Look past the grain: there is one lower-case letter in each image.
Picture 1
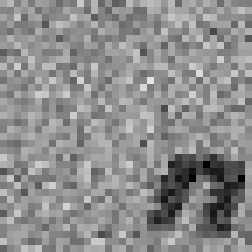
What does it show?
dark n, bottom right
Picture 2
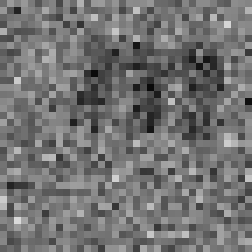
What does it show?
dark m
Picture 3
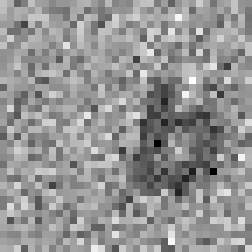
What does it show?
dark b
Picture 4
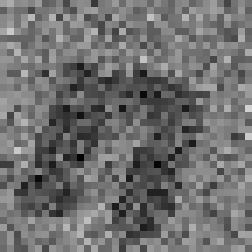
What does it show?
dark n
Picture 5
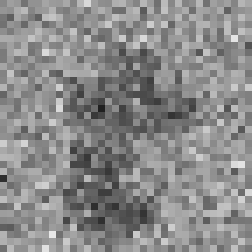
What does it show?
dark t
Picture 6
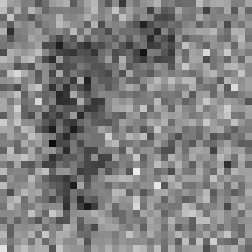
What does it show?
dark r
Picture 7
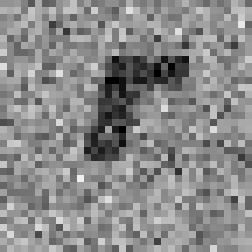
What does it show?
dark r, centre
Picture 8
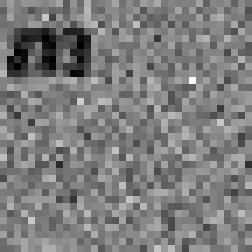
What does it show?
dark m, top left
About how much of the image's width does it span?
a third
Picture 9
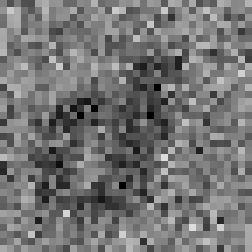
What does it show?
dark d
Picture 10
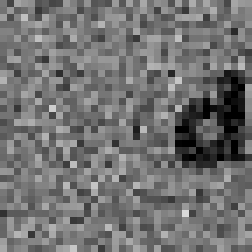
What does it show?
dark d, middle right
